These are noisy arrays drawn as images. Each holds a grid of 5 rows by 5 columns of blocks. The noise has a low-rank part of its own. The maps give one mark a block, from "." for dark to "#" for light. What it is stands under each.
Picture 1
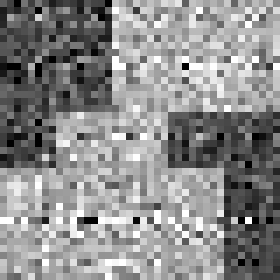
..###
..###
.##..
####.
####.
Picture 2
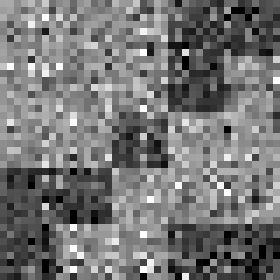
###..
###.#
##.##
..###
.##..
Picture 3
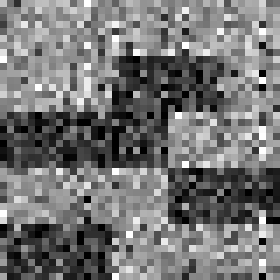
#####
##..#
...##
###..
..###
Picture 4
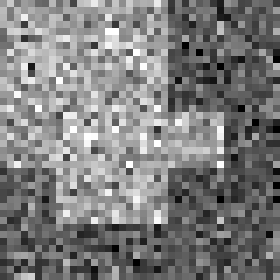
###..
###..
####.
.##..
.....
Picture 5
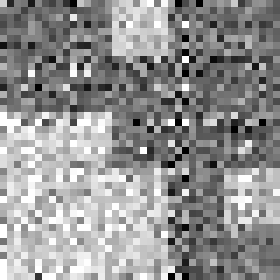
..#..
.....
##...
###.#
###..
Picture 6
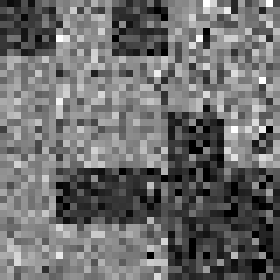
.#.##
#####
###.#
#....
###..
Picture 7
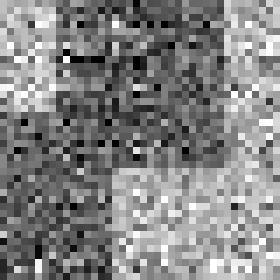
#...#
#...#
....#
..###
..###
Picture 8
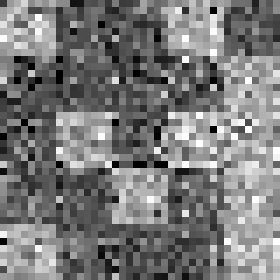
#..#.
....#
.#.##
..#.#
#...#
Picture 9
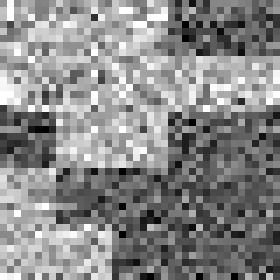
###..
#####
.##..
#....
##...
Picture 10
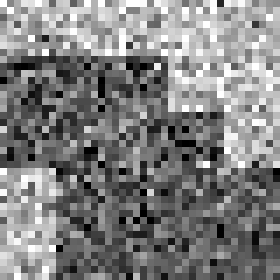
#####
...##
....#
#....
#....
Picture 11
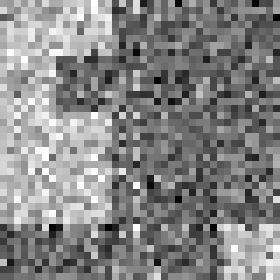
##...
#....
##...
##...
....#
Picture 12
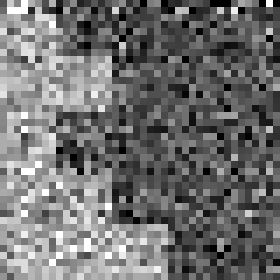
#....
##...
#....
##...
###..
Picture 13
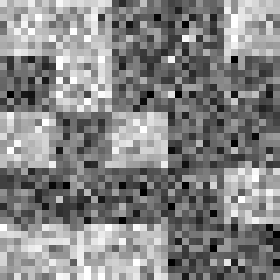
##..#
.#...
#.#..
....#
###..
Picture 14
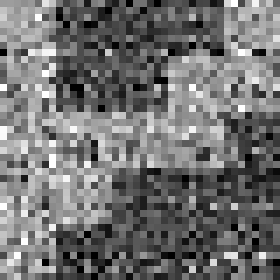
#...#
#..##
####.
##...
#....
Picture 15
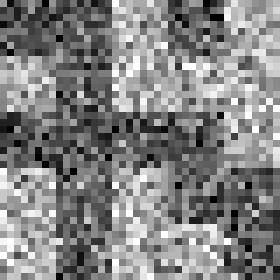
..#.#
#.###
....#
#.#..
#.##.
